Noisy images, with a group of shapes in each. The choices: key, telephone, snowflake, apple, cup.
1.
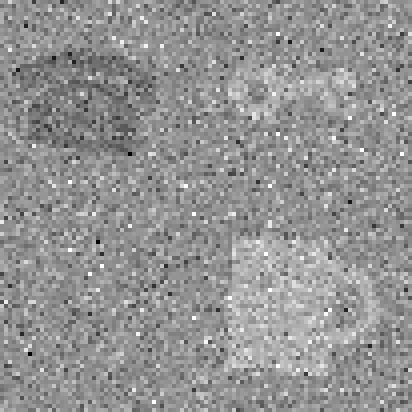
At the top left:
telephone
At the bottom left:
nothing
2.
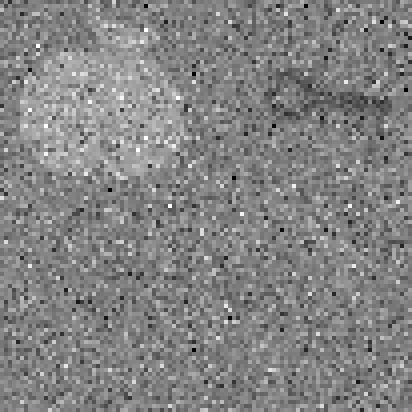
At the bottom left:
nothing
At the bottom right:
nothing
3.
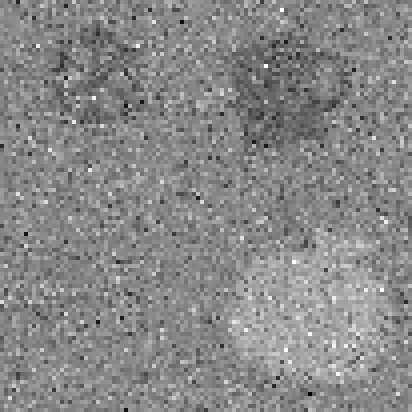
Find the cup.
top right
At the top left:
snowflake
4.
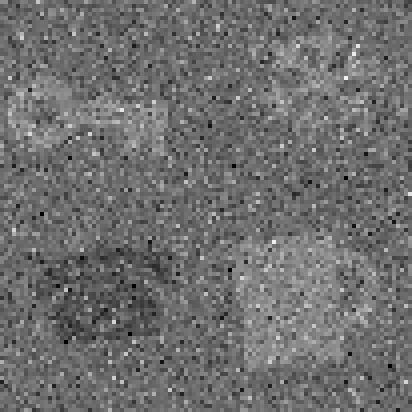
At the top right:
snowflake
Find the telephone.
bottom left
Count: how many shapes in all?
4
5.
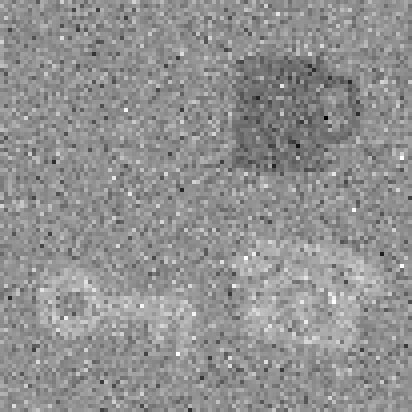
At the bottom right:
telephone
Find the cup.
top right
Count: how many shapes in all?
3
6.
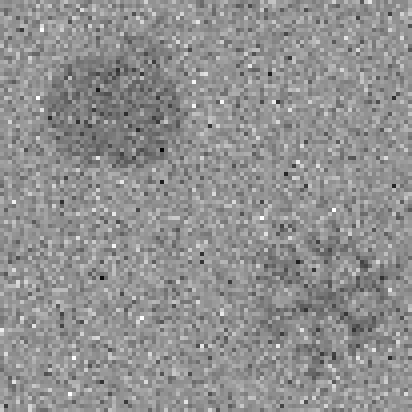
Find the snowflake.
bottom right
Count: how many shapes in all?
2
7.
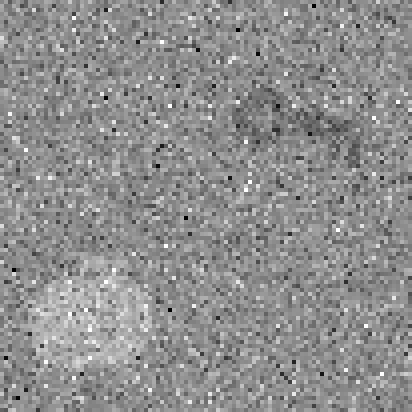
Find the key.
top right
